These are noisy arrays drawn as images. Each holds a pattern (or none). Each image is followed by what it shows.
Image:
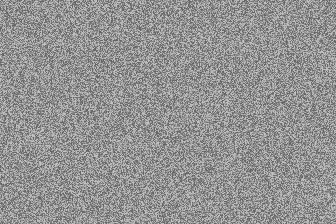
only noise
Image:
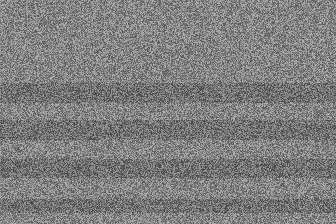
bands of rows
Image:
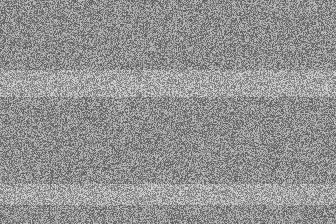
bands of rows
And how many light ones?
2
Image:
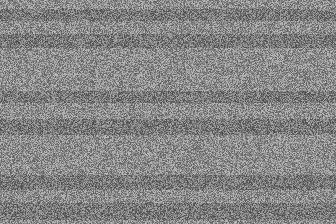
bands of rows
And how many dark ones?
6
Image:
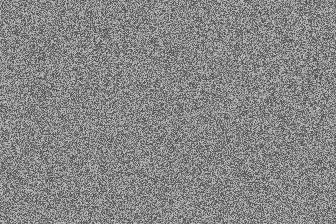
only noise
